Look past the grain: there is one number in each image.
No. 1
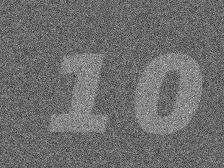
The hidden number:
10
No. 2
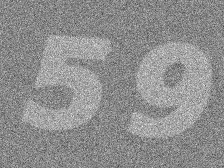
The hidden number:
59
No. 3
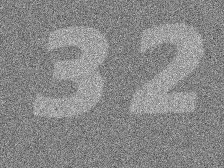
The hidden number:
32
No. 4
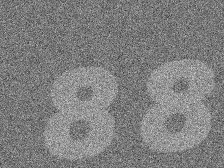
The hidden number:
88
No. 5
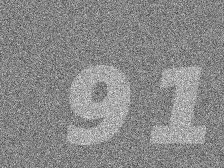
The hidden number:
91
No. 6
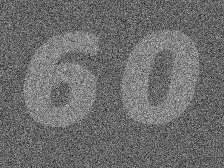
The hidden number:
60
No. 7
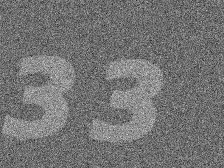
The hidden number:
33
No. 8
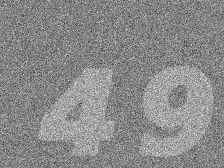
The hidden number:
49
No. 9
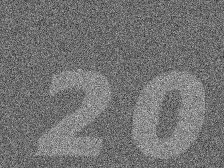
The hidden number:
20
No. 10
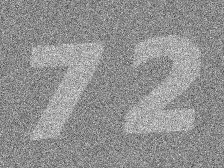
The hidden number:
72
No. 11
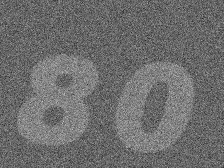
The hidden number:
80
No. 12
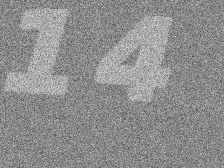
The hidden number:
14
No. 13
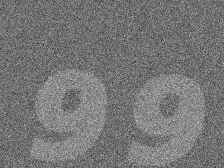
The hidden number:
99
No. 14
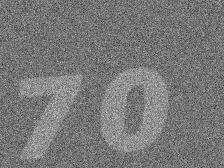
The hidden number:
70
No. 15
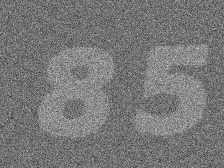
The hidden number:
85
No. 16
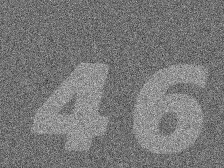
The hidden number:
46
